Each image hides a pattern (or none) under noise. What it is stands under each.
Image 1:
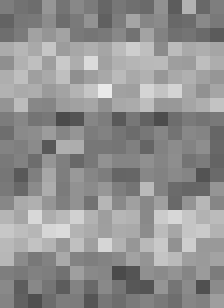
horizontal stripes
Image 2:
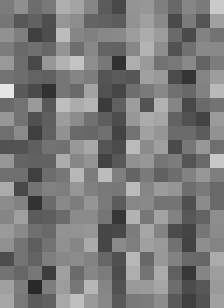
vertical stripes
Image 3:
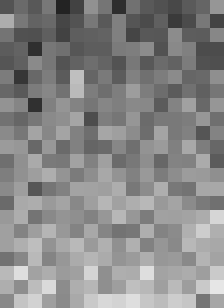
a smooth slope
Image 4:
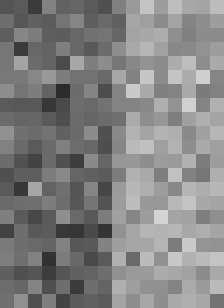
a sharp edge
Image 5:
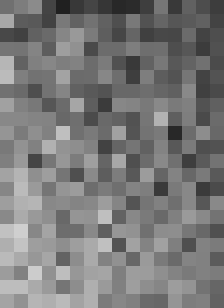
a smooth slope
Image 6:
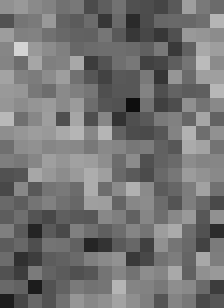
spokes from one point
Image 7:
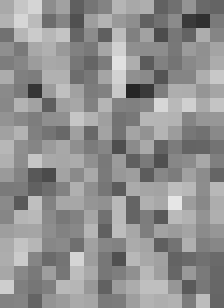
spokes from one point
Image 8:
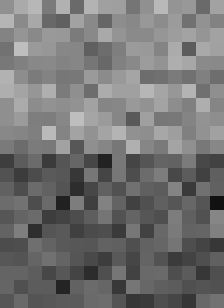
a sharp edge
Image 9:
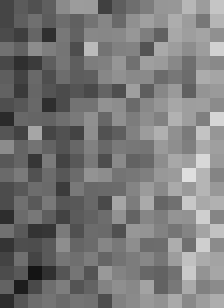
a smooth slope
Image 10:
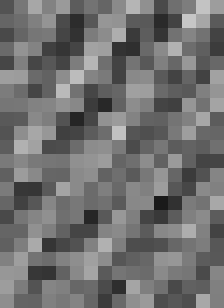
diagonal stripes
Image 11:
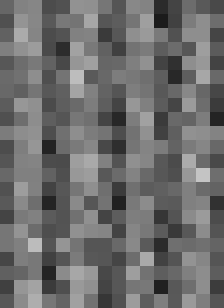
vertical stripes
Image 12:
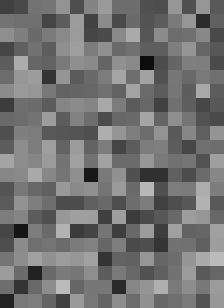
only noise
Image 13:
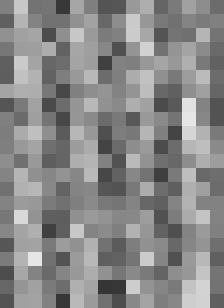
vertical stripes
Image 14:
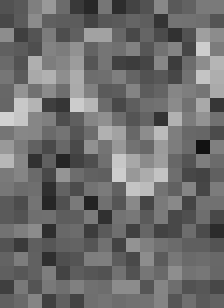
a wavy band
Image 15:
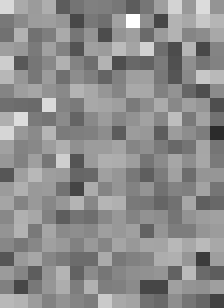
only noise
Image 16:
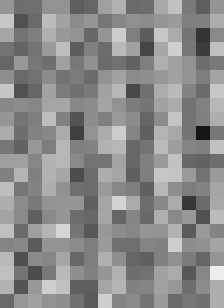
vertical stripes
